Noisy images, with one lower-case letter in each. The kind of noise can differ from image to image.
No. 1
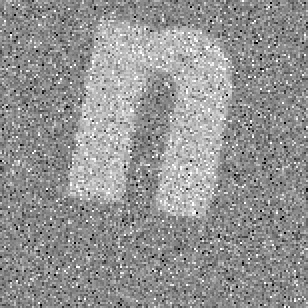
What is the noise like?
heavy tails
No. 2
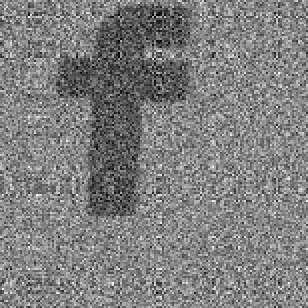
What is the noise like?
low rank plus noise
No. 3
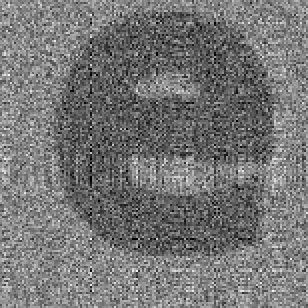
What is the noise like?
low rank plus noise
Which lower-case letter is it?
e
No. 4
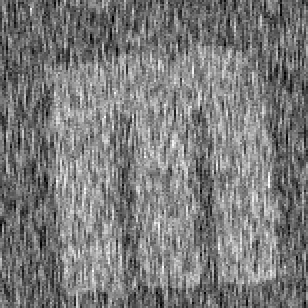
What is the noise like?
streaked along the columns
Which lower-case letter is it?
m
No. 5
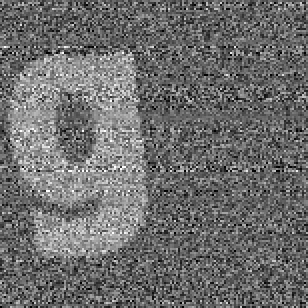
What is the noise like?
rows of uneven size
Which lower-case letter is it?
g
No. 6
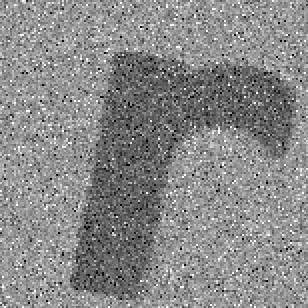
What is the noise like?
heavy tails
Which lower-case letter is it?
r
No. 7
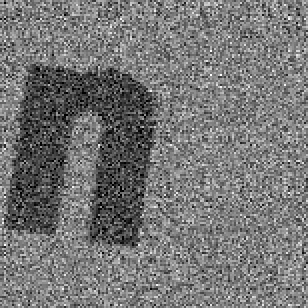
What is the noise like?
low rank plus noise
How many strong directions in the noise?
five to eight
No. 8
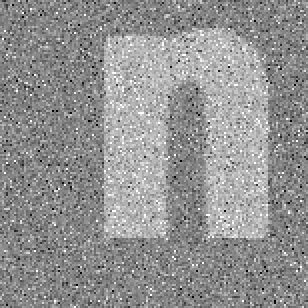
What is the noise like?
heavy tails
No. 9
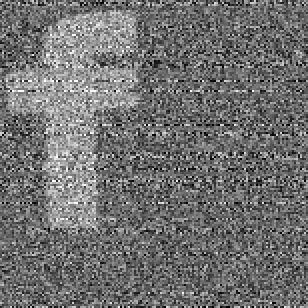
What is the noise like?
rows of uneven size
